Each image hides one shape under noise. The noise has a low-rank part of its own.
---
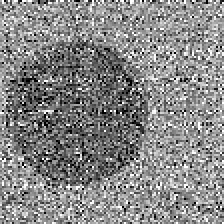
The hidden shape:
disc
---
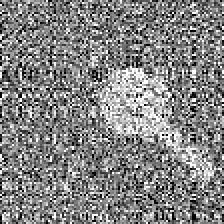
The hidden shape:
lollipop
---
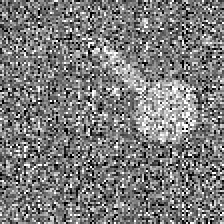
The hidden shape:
lollipop
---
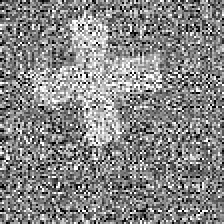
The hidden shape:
cross
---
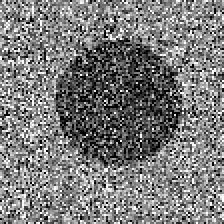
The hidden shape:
disc
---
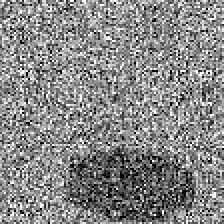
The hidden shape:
ellipse
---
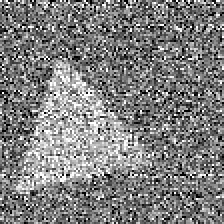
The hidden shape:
triangle
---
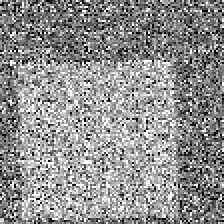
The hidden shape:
square
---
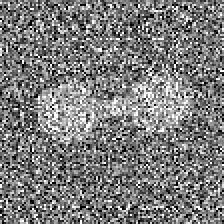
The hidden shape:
dumbbell
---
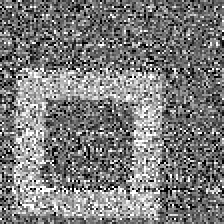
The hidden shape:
square frame
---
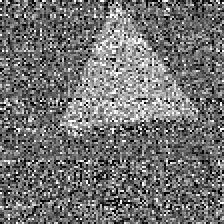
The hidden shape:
triangle
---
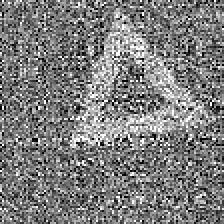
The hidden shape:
triangle frame
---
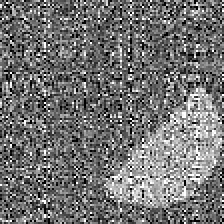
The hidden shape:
half disc
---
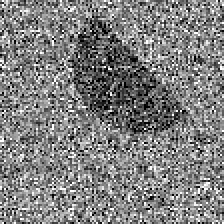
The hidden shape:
half disc
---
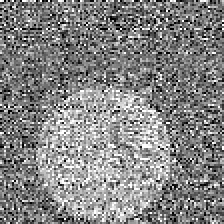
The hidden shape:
disc
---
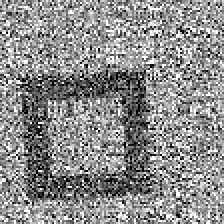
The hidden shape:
square frame
